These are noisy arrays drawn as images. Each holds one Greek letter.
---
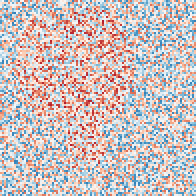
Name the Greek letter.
phi
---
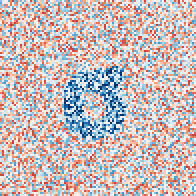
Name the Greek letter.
sigma
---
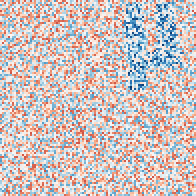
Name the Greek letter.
mu
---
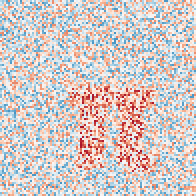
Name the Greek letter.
pi
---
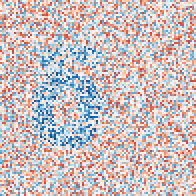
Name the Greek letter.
delta
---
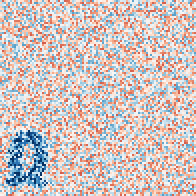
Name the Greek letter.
omega
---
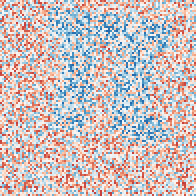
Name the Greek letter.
pi
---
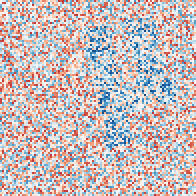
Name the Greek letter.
mu
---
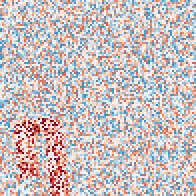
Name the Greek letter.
eta
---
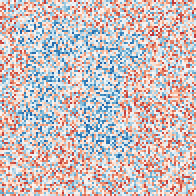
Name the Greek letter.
pi
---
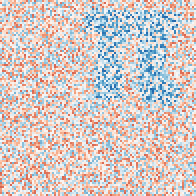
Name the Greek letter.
pi
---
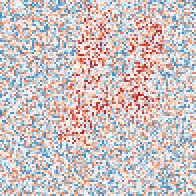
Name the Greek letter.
mu
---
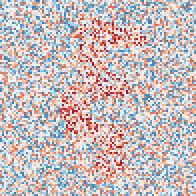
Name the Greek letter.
xi
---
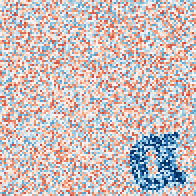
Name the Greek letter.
alpha
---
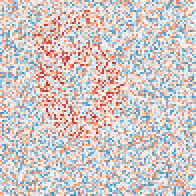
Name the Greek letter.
delta
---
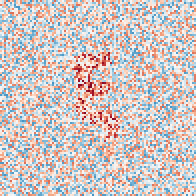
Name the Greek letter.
xi
